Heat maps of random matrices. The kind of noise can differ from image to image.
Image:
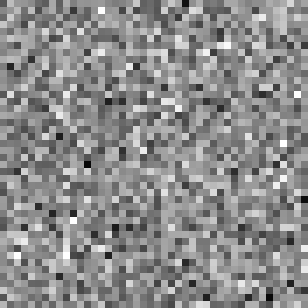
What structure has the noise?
independent entries
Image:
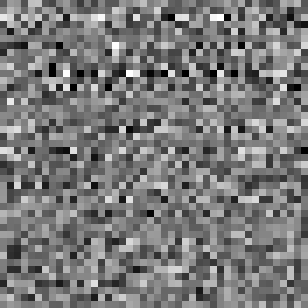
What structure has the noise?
rows of uneven size
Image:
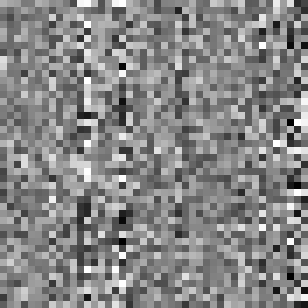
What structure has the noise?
columns of uneven size
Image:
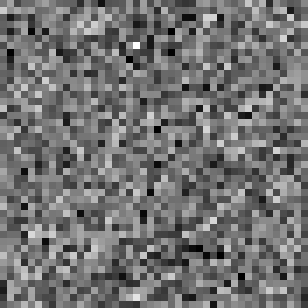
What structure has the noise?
independent entries
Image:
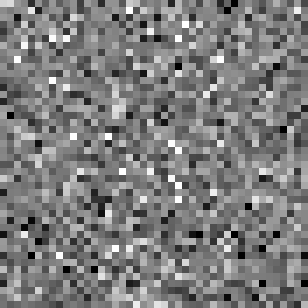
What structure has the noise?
heavy tails
